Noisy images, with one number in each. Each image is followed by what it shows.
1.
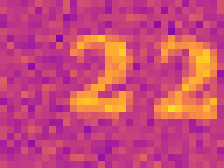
22
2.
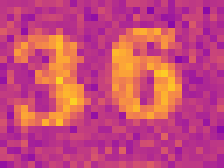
36
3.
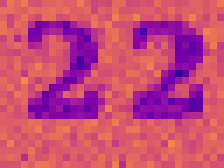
22
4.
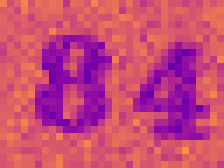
84
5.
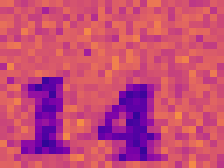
14
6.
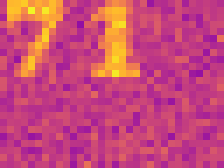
71
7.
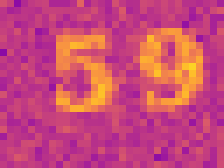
59
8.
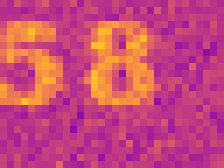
58
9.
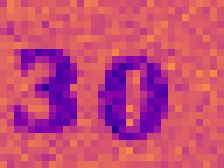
30
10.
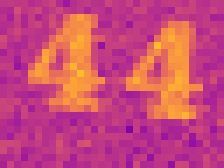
44
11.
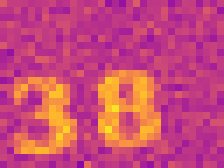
38
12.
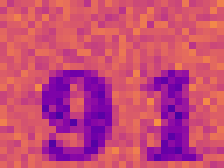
91
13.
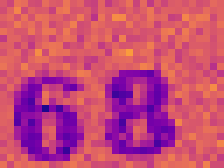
68
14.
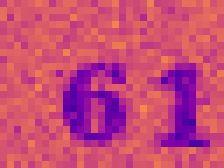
61
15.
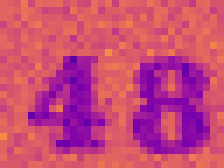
48
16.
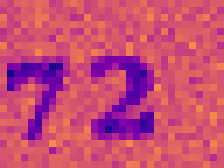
72
